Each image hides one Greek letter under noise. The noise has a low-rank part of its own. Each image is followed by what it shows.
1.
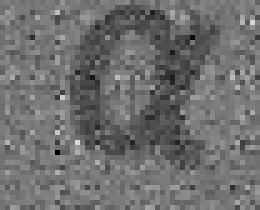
alpha
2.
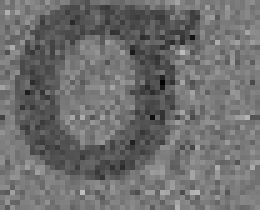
sigma
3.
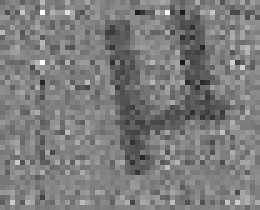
mu
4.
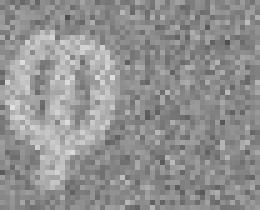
phi
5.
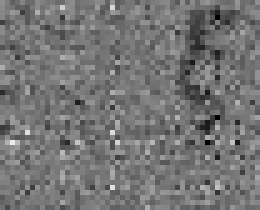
xi
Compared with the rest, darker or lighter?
darker
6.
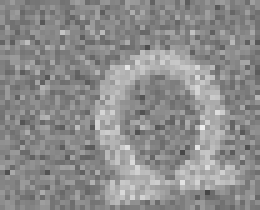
omega
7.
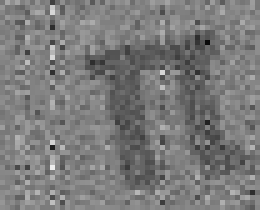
pi
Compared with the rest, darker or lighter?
darker
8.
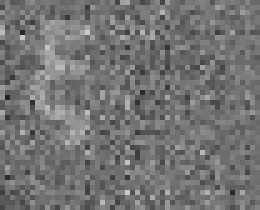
xi
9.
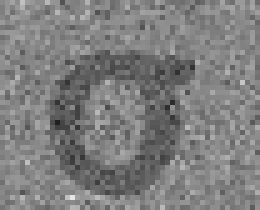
sigma
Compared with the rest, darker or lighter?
darker
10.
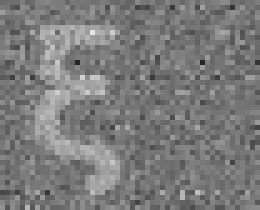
xi
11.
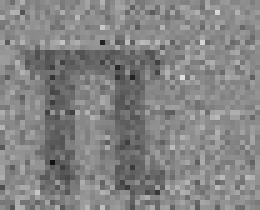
pi
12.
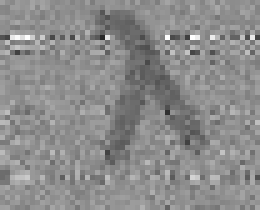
lambda
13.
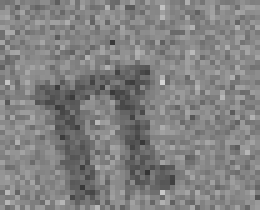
pi
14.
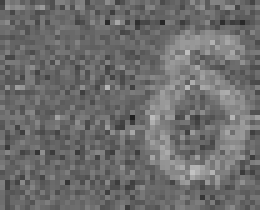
delta
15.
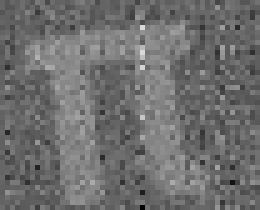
pi
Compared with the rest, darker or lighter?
lighter
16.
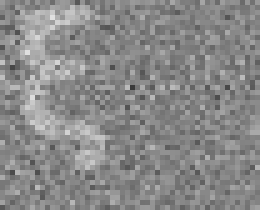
xi
